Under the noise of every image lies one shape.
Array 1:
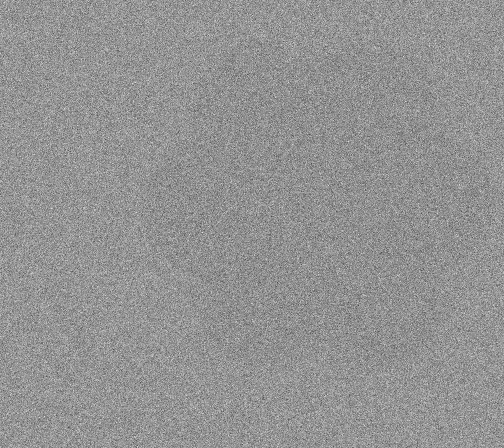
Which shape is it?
flower
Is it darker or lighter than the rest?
darker
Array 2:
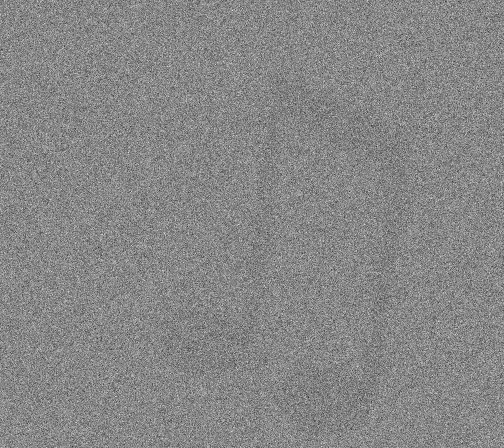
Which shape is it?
pair of musical notes
